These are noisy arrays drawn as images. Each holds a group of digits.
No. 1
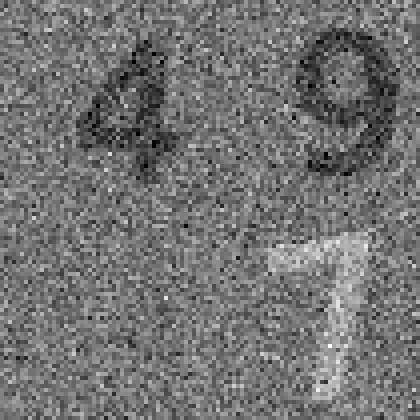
top left: dark 4; top right: dark 9; bottom right: light 7
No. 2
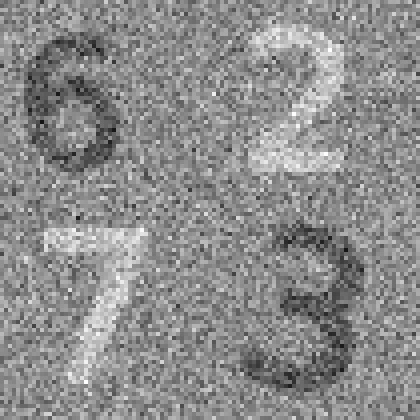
top left: dark 6; top right: light 2; bottom left: light 7; bottom right: dark 3
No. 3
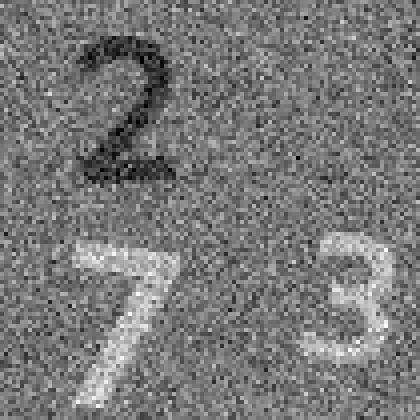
top left: dark 2; bottom left: light 7; bottom right: light 3
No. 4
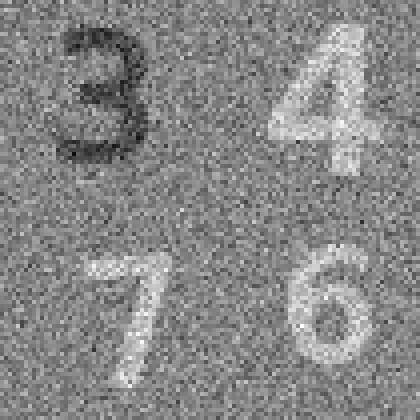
top left: dark 3; top right: light 4; bottom left: light 7; bottom right: light 6
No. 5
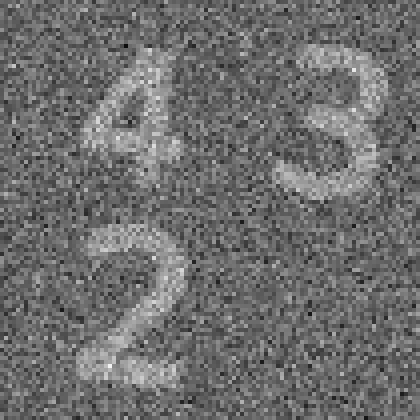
top left: light 4; top right: light 3; bottom left: light 2
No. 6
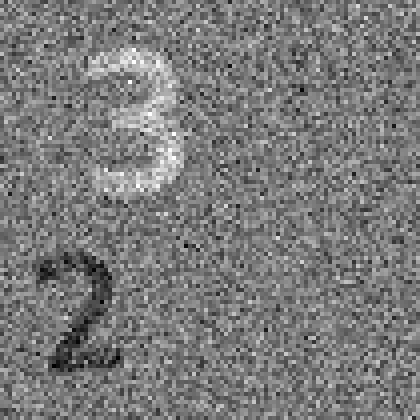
top left: light 3; bottom left: dark 2
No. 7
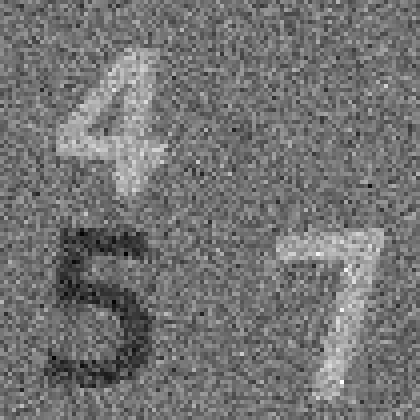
top left: light 4; bottom left: dark 5; bottom right: light 7
